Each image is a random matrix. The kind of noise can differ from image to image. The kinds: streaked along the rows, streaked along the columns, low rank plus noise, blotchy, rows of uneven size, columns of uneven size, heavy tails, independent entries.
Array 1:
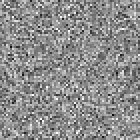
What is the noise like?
low rank plus noise
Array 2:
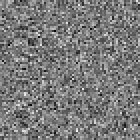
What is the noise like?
low rank plus noise
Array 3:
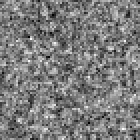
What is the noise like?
blotchy
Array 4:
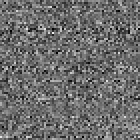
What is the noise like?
rows of uneven size
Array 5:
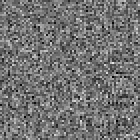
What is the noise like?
low rank plus noise
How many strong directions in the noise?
one
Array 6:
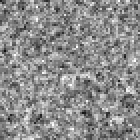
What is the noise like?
blotchy
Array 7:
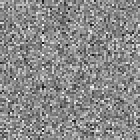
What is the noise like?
low rank plus noise
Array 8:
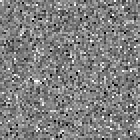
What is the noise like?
heavy tails
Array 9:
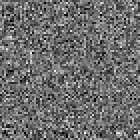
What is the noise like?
low rank plus noise
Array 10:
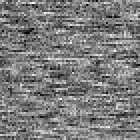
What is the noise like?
streaked along the rows
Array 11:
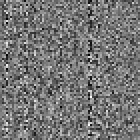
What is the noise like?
columns of uneven size
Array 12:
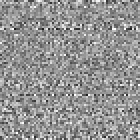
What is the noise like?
rows of uneven size
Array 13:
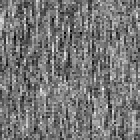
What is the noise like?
streaked along the columns
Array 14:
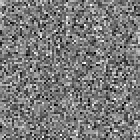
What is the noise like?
independent entries
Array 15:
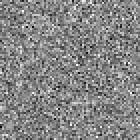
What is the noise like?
independent entries
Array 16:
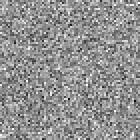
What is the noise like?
independent entries
